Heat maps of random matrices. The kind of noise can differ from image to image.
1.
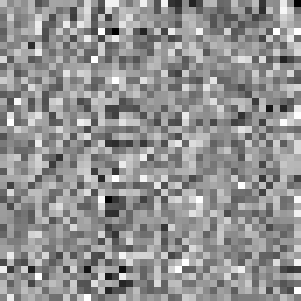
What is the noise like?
low rank plus noise
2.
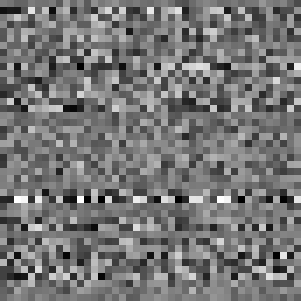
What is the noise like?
rows of uneven size
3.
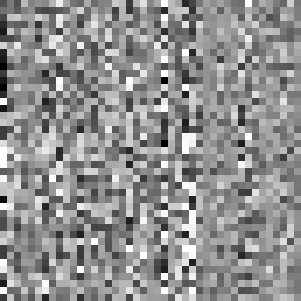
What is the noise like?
columns of uneven size
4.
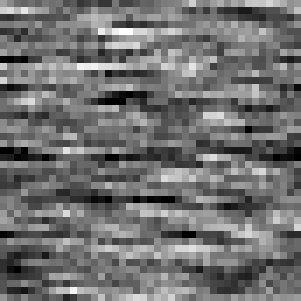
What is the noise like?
streaked along the rows
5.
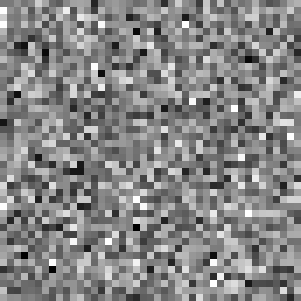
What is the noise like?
independent entries
